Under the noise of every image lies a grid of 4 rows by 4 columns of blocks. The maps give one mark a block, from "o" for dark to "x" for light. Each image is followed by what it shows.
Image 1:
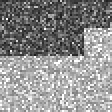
oooo
ooox
xxxx
xxxx
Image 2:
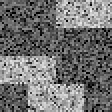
ooxx
oooo
xxoo
oxxo
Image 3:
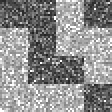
ooxo
xoxx
xoox
xxxo
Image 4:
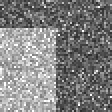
oooo
xxoo
xxoo
xxoo
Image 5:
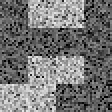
oxxo
oooo
oxxo
xxoo
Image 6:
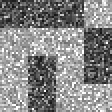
ooox
xxxo
xoxo
xoxx
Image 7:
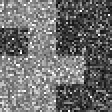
xxoo
oxoo
xxxo
xxoo
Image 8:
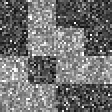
oxoo
oxxo
xoxx
xxoo
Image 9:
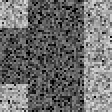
xoox
ooox
ooox
xoox
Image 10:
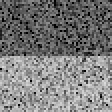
oooo
oooo
xxxx
xxxx
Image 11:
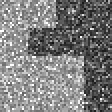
xxoo
xooo
xxxo
xxxo
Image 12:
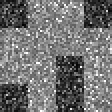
oxxo
xxxx
xxox
oxox
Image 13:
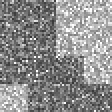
ooxx
ooxx
ooox
xooo
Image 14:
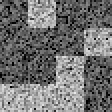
oxoo
ooox
ooxo
xxxo
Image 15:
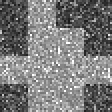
oxoo
oxxo
xxxx
oxxo
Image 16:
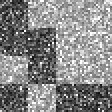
oxxx
ooxx
xoxx
oxoo
